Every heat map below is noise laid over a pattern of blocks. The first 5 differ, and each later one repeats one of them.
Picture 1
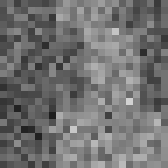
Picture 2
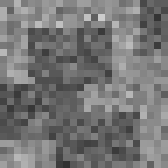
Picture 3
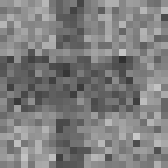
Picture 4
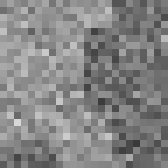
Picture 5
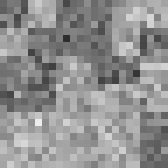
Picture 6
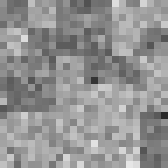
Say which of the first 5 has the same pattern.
5
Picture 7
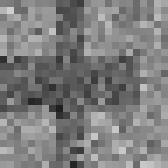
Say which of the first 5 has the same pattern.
3
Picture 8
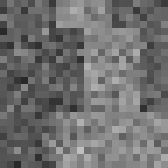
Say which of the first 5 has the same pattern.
1
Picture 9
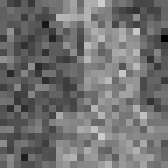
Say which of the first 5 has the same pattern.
1
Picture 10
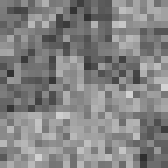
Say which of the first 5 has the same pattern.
5
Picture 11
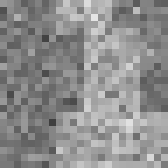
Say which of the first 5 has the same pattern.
1
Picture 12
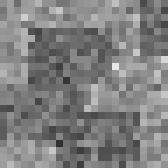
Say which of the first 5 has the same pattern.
2
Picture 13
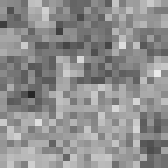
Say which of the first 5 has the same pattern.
5
